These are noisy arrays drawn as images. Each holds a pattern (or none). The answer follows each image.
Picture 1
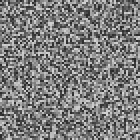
only noise
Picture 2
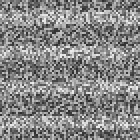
horizontal stripes
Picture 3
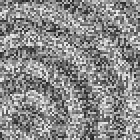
rings round one point
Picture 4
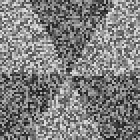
spokes from one point
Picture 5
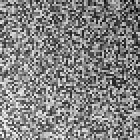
a smooth slope
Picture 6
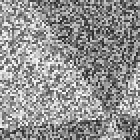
spokes from one point
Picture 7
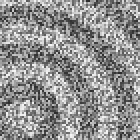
rings round one point
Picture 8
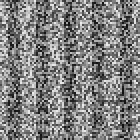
vertical stripes
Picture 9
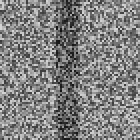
one vertical stripe
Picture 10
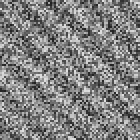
diagonal stripes
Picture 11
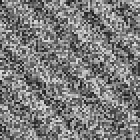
diagonal stripes
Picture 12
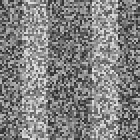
vertical stripes
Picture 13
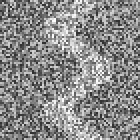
a wavy band
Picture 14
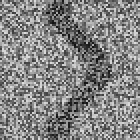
a wavy band
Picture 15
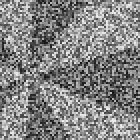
spokes from one point
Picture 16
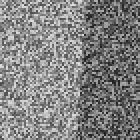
a sharp edge
